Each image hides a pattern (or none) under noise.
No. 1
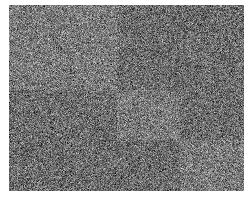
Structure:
blocks along the diagonal
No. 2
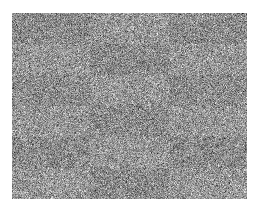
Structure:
a checkerboard
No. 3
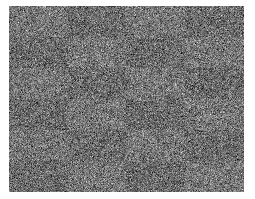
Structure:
a checkerboard
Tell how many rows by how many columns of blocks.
6 by 4
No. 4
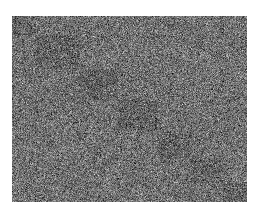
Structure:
blocks along the diagonal
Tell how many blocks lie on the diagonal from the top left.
7
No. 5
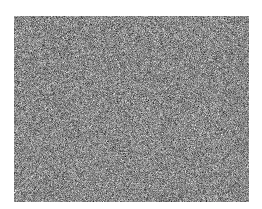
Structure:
only noise
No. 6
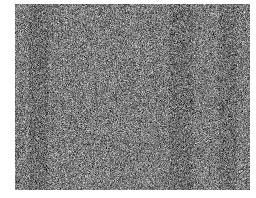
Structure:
bands of columns
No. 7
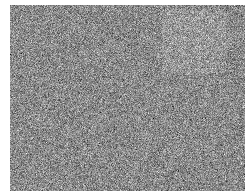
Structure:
one block
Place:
top right
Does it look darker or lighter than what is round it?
lighter
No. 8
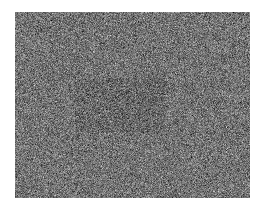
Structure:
one block
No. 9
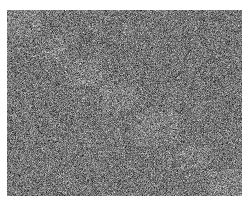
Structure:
blocks along the diagonal
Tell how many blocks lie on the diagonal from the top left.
7
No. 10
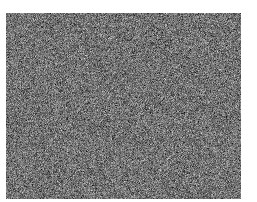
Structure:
only noise
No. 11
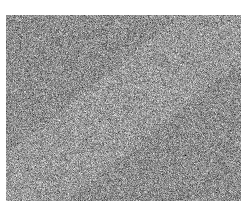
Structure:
a diagonal band
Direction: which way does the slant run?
bottom left to top right
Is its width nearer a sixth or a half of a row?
a half
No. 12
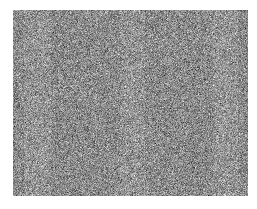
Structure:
bands of columns
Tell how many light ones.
3
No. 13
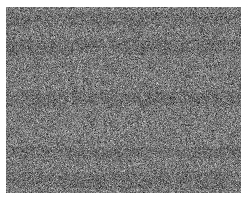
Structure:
bands of rows
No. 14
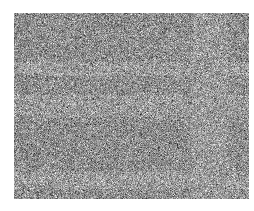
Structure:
bands of rows crossing bands of columns
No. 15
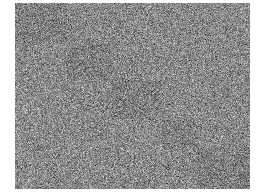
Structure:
blocks along the diagonal
